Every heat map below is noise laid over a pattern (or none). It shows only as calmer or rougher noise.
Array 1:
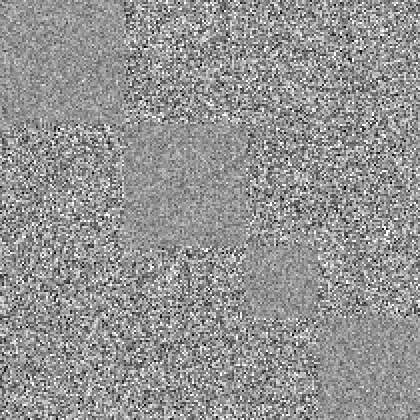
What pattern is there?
blocks along the diagonal
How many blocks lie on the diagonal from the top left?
4
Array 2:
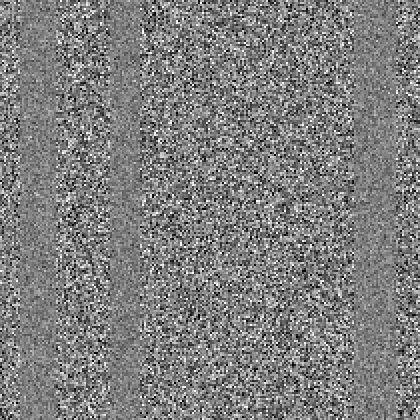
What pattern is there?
bands of columns
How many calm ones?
3
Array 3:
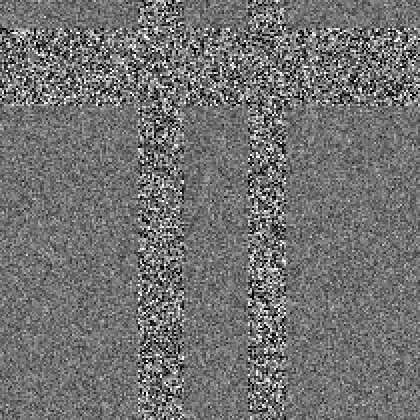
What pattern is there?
bands of rows crossing bands of columns
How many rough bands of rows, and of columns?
1 and 2
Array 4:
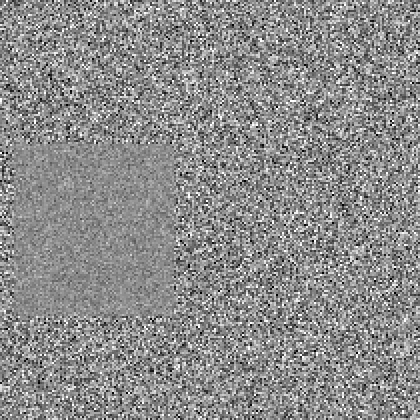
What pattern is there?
one block
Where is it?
middle left
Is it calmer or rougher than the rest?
calmer
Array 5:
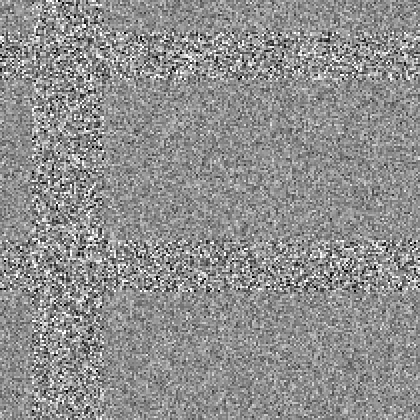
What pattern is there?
bands of rows crossing bands of columns
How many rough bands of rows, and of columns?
2 and 1
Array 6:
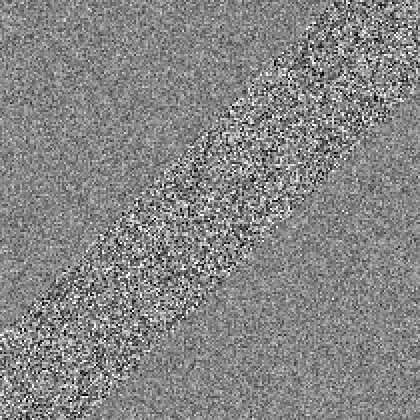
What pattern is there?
a diagonal band
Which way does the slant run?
bottom left to top right
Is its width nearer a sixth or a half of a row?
a half
